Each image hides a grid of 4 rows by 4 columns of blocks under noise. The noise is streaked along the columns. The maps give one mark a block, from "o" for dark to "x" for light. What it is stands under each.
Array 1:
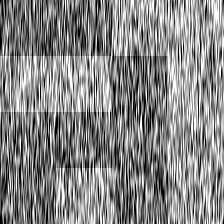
o o x x
x x o x
o o o x
o x o x
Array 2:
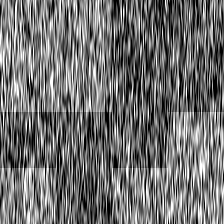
x x o o
x x o o
o o o x
x o x x
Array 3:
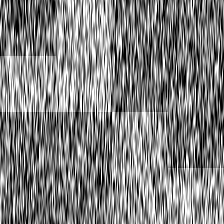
o x o o
x x o o
o o x o
o o x x
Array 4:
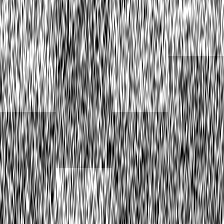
x o x x
x o x o
o o o o
o x o o
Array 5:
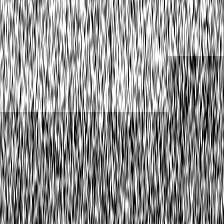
x x x x
x x x o
o o o o
o o o o
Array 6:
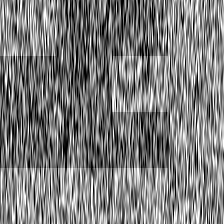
x o o x
o o x x
o o o x
x x x x
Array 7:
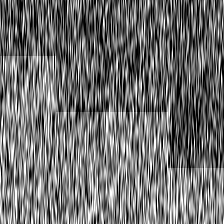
o o o o
x o o o
x x x o
x x x x
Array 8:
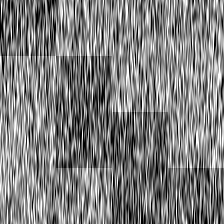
o x x x
x o x x
x o o x
x x o o
